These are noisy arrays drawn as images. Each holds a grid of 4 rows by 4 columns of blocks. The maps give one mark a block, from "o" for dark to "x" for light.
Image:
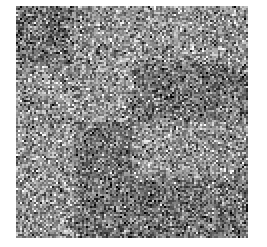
o x x x
x x o o
x o x x
x o o o
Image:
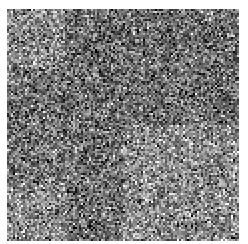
x o o o
o o o o
o o x x
x o x x
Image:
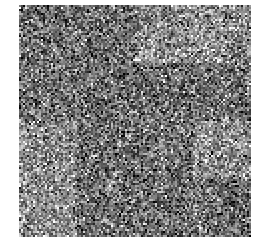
o o x x
o o o o
x o o x
x o o o
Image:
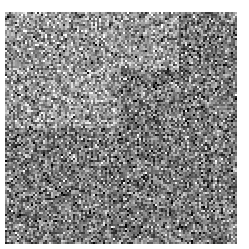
x x x o
x x o o
o o o o
o o o o
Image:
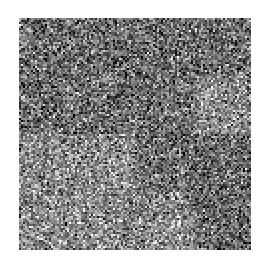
o o o o
o o o x
x x o o
x x x o
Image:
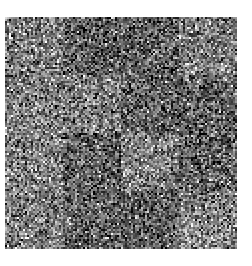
x o o x
x x o o
x o x o
x o o x
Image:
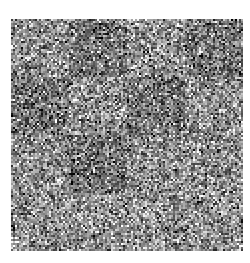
x o x o
o x o x
x o x x
x x x x
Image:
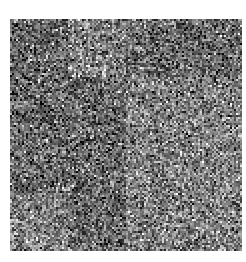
o x o o
o o x x
o o x x
x o x x
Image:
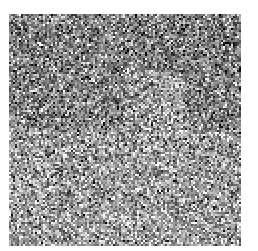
o o o o
o o x o
x x x x
x x x x
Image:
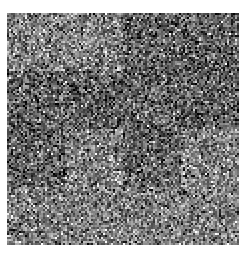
x x o o
o o o o
o x o x
x x x x
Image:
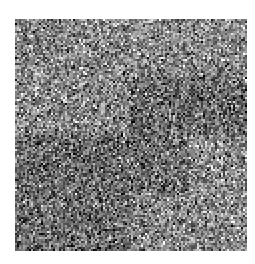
x x x x
x x o o
o o o x
o o x x
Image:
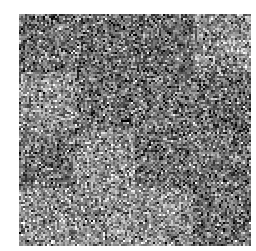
o o o x
x o o o
o x o o
x x x o
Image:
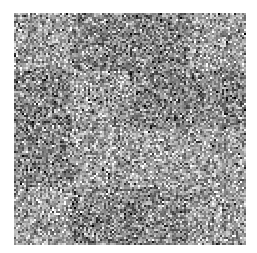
x o o x
o x o o
o x x x
x o o x
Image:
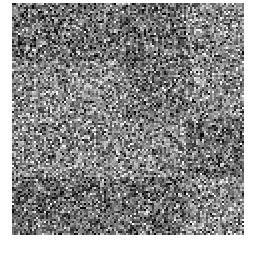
o o o x
x x o x
x x x o
o o o x
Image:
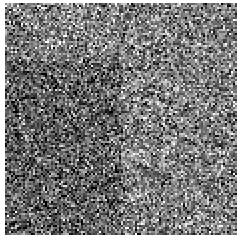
x x x x
o o x x
o o x x
o o x x
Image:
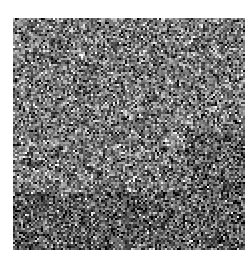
x x x x
x x x x
x x x o
o o o o
